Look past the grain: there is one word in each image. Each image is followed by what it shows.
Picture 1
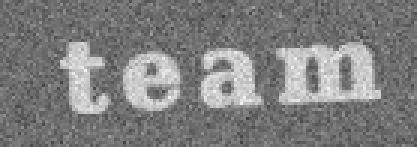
team
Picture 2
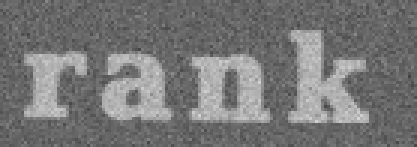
rank
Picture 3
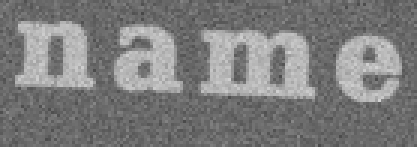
name
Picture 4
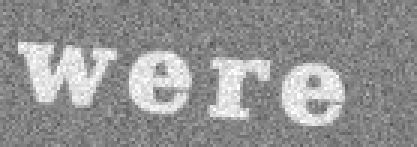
were
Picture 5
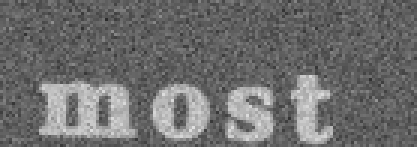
most
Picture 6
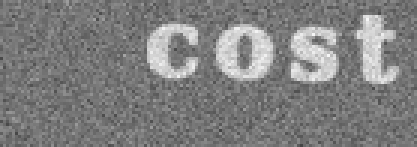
cost
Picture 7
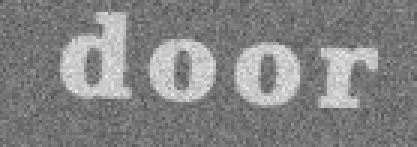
door
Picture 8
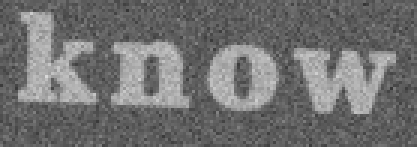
know
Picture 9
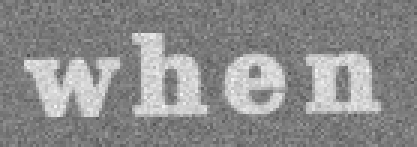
when
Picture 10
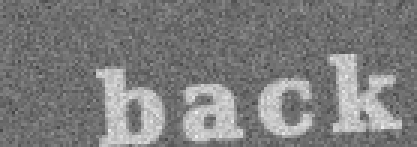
back
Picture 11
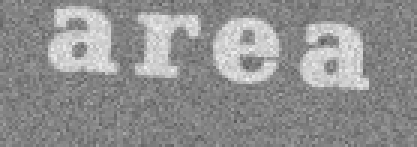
area
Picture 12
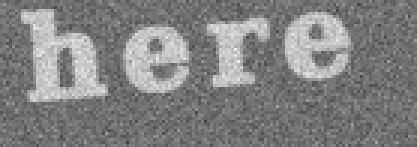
here
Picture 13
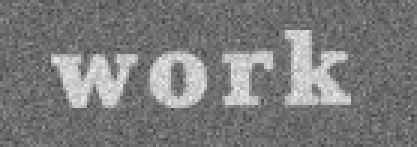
work
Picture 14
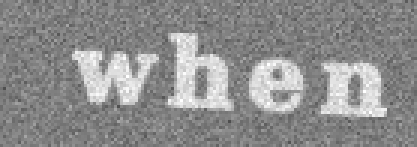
when
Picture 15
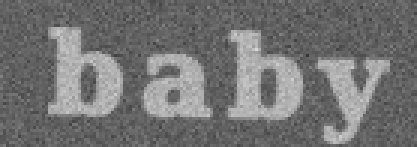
baby
